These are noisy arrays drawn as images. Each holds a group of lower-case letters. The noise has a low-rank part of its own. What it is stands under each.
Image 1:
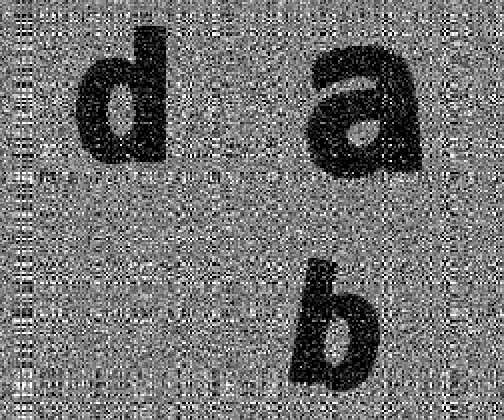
top left: d; top right: a; bottom right: b
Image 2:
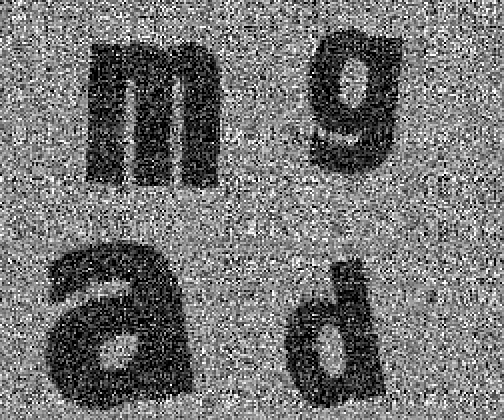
top left: m; top right: g; bottom left: a; bottom right: d
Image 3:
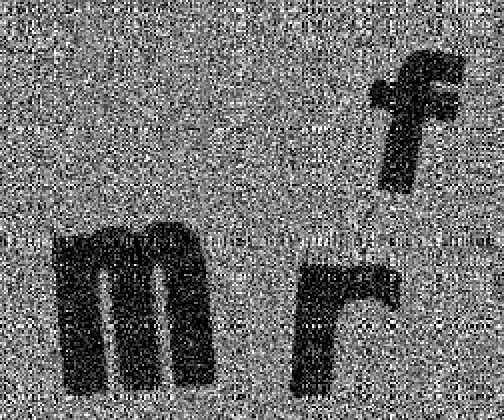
top right: f; bottom left: m; bottom right: r
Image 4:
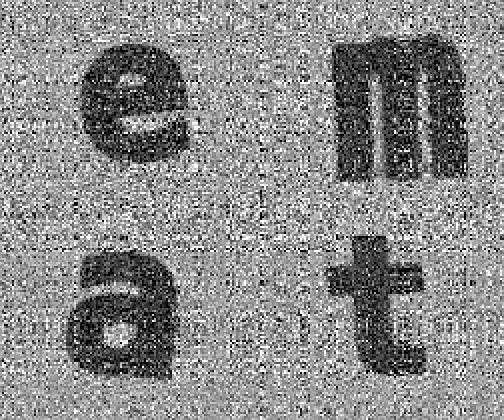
top left: e; top right: m; bottom left: a; bottom right: t
